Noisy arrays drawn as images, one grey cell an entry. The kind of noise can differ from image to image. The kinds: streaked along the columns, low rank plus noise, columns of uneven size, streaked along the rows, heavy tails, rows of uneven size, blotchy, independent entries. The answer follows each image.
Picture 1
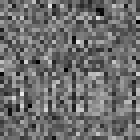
low rank plus noise
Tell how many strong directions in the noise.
one
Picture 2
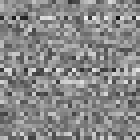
rows of uneven size
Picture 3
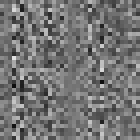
columns of uneven size
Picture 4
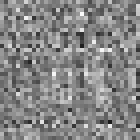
low rank plus noise
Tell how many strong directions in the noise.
two
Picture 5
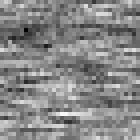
streaked along the rows
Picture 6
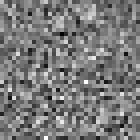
low rank plus noise
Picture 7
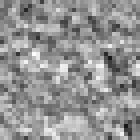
blotchy
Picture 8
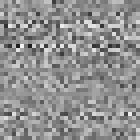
rows of uneven size
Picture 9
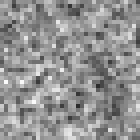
blotchy
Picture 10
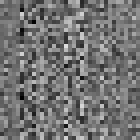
columns of uneven size
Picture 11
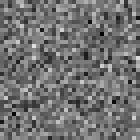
independent entries
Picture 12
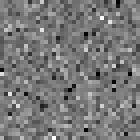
heavy tails
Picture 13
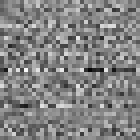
rows of uneven size
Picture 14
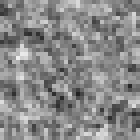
blotchy
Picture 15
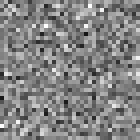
independent entries
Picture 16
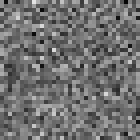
low rank plus noise
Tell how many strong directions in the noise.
five to eight
